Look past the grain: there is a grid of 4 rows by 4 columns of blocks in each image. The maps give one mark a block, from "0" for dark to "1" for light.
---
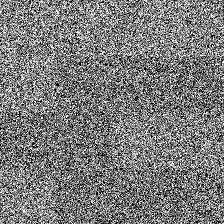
1 1 1 1
1 0 0 0
0 0 1 1
1 0 0 0
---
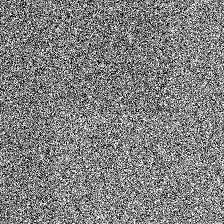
0 0 0 1
0 0 0 1
0 1 1 1
0 1 1 1
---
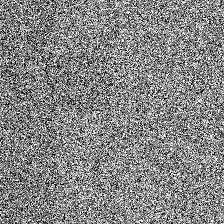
0 1 1 1
0 0 1 1
0 1 1 1
0 1 1 1
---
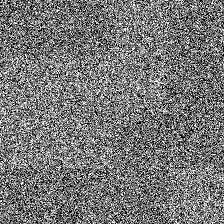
0 0 1 0
1 1 1 0
1 1 0 0
0 0 0 1
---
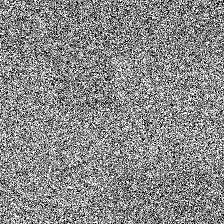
0 0 0 0
1 0 1 1
1 1 1 1
1 1 0 0
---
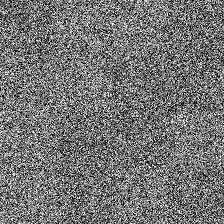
0 1 1 0
1 1 0 0
1 0 0 1
1 0 1 0
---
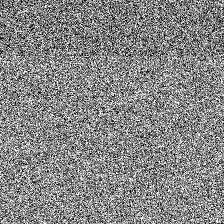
0 0 0 0
1 1 1 1
1 1 1 1
1 1 1 1
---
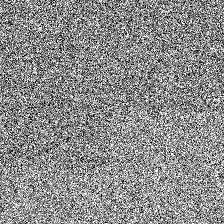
0 0 0 0
0 0 0 0
0 0 1 1
1 1 1 1
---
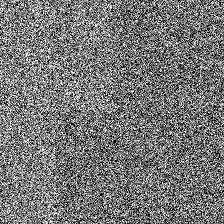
1 1 0 0
1 1 0 0
1 0 0 0
1 0 0 0
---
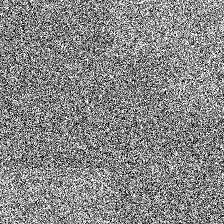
0 0 1 1
0 0 0 1
0 0 0 0
1 1 0 0
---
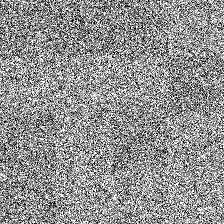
0 0 0 1
1 1 1 0
0 1 0 1
0 1 1 1
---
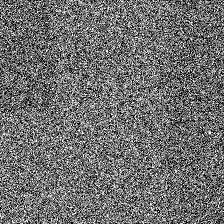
0 1 1 0
0 1 1 0
1 1 1 0
1 1 1 0
